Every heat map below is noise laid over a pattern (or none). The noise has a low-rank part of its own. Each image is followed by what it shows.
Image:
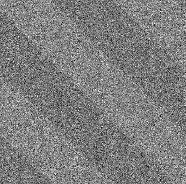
diagonal stripes
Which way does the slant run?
top left to bottom right
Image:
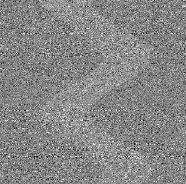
a wavy band
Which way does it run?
top to bottom
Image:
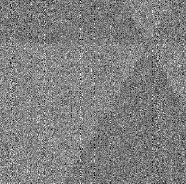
spokes from one point
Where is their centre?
top right
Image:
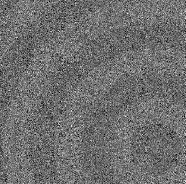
rings round one point
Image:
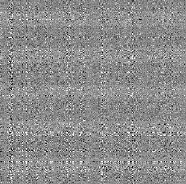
horizontal stripes
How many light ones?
5
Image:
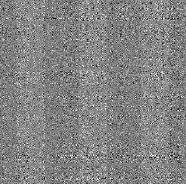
vertical stripes
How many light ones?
3
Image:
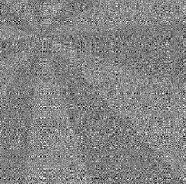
spokes from one point
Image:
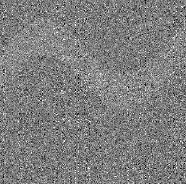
a wavy band
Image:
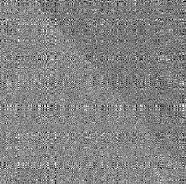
a sharp edge
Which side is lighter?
bottom left
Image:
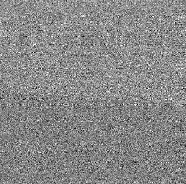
a sharp edge
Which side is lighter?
top
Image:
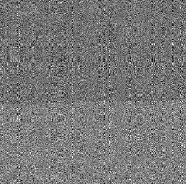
a sharp edge
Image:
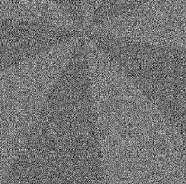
spokes from one point
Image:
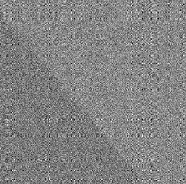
a sharp edge
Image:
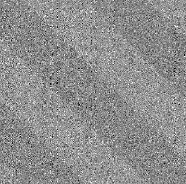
diagonal stripes
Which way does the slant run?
top left to bottom right
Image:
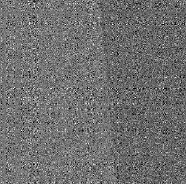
a sharp edge
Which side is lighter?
left
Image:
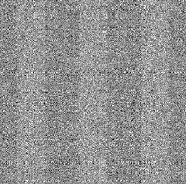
vertical stripes
